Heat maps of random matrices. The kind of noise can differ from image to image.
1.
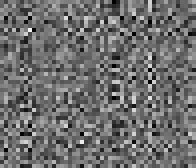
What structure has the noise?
low rank plus noise
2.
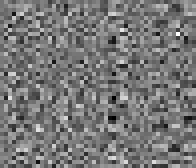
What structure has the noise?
low rank plus noise
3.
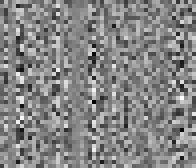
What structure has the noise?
columns of uneven size
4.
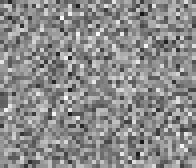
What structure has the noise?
independent entries
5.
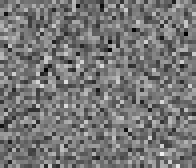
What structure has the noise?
independent entries
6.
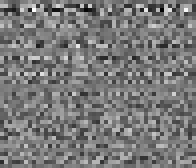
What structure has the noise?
rows of uneven size
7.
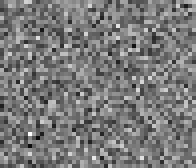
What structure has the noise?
independent entries
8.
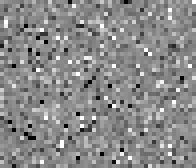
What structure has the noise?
heavy tails
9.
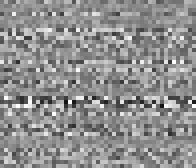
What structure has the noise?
rows of uneven size
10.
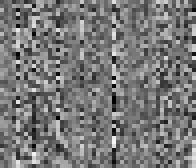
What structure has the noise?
columns of uneven size
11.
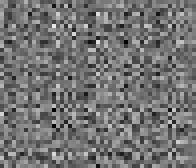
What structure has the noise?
low rank plus noise
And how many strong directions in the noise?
two
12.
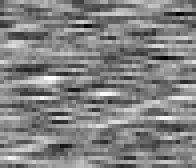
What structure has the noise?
streaked along the rows
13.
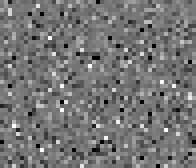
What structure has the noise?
heavy tails
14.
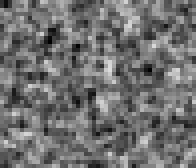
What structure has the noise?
blotchy
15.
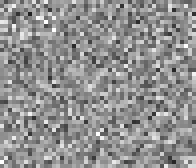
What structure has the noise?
independent entries
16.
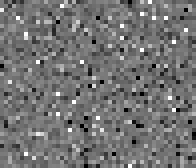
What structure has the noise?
heavy tails
